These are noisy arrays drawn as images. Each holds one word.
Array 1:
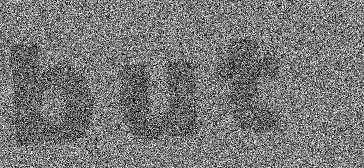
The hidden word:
but
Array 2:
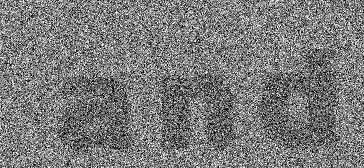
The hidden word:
and
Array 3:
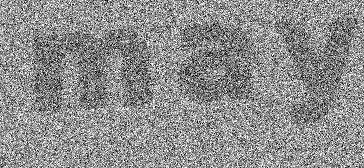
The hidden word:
may
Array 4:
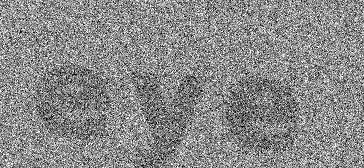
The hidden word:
eye
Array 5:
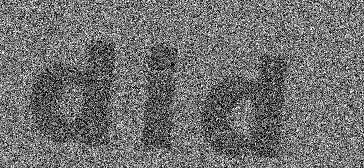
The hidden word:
did
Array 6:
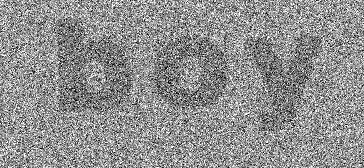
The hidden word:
boy
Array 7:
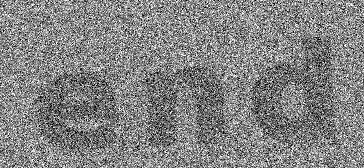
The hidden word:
end
